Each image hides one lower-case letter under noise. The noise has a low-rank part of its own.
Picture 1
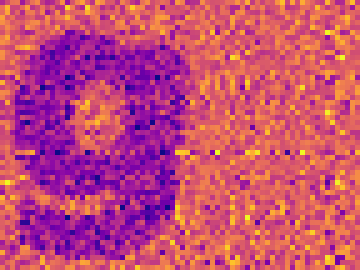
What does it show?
dark g
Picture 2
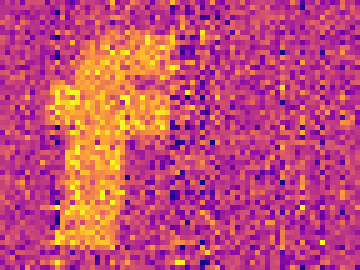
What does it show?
light f
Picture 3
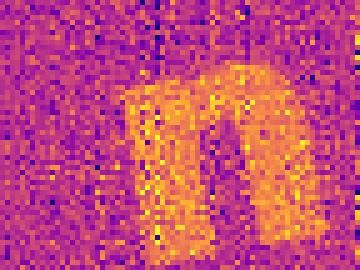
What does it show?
light n
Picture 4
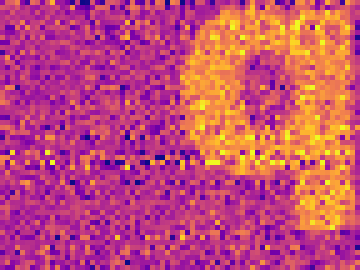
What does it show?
light q
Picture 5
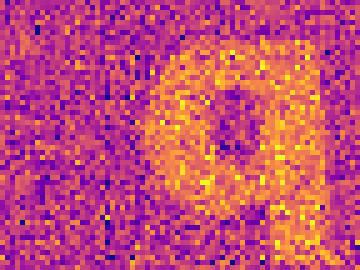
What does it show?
light q
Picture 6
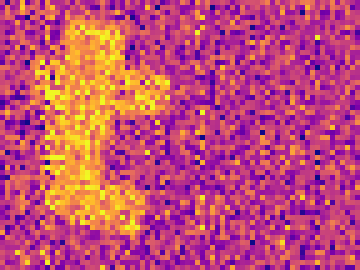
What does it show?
light t
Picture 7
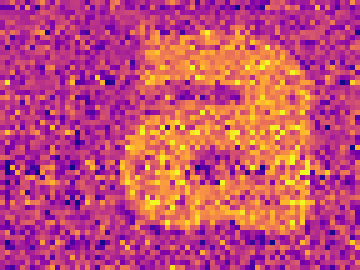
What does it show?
light a
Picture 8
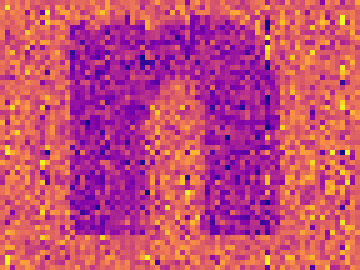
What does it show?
dark n
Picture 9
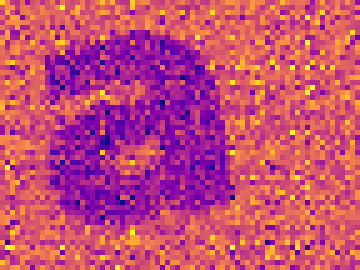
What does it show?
dark a
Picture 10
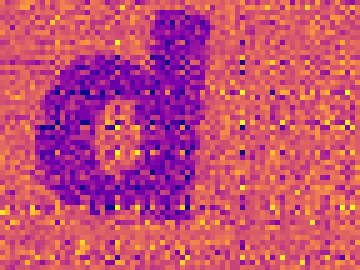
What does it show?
dark d
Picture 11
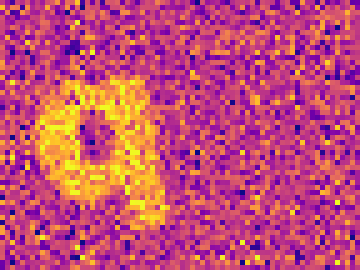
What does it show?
light q
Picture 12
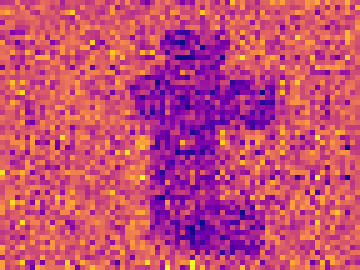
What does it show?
dark t
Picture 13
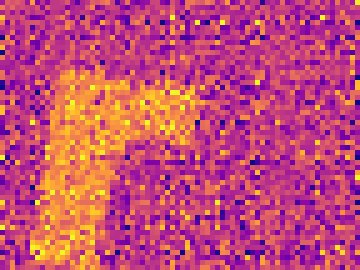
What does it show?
light r
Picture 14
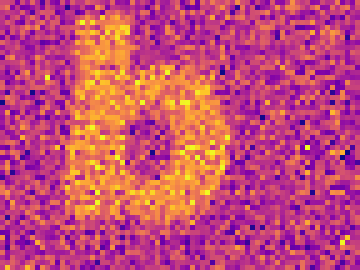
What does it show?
light b
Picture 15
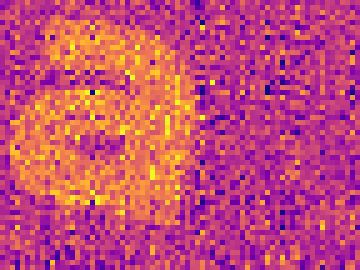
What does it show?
light a
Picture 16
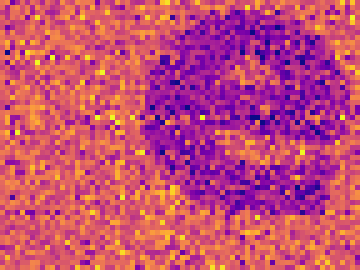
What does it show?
dark e
